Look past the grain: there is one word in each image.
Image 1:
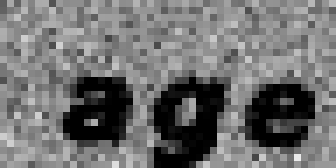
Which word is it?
age
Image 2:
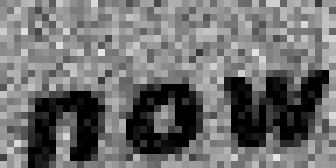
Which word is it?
now
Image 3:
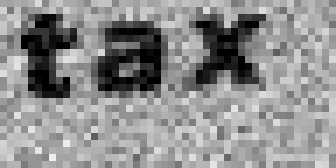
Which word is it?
tax
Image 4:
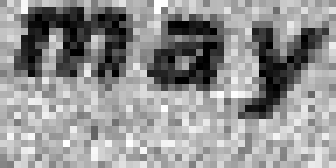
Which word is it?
may
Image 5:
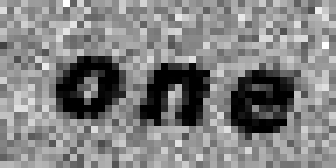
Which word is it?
one
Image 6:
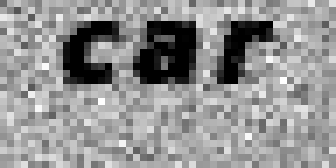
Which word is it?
car
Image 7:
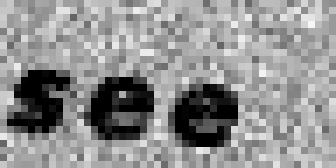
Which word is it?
see
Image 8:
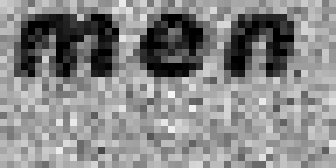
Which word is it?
men
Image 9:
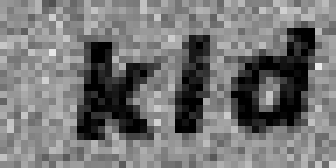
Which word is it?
kid
